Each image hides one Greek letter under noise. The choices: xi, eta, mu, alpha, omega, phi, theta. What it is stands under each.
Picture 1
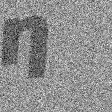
eta
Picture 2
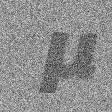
mu
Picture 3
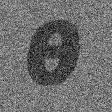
theta
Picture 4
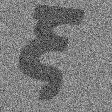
xi
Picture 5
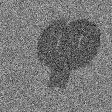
phi
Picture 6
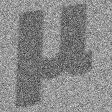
mu
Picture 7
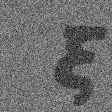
xi
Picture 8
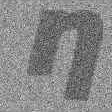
eta
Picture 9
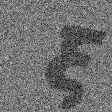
xi
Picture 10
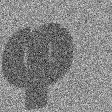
phi
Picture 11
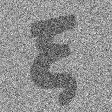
xi
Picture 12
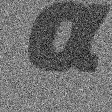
alpha
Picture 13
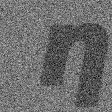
eta
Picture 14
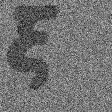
xi
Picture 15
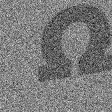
omega
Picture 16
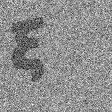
xi
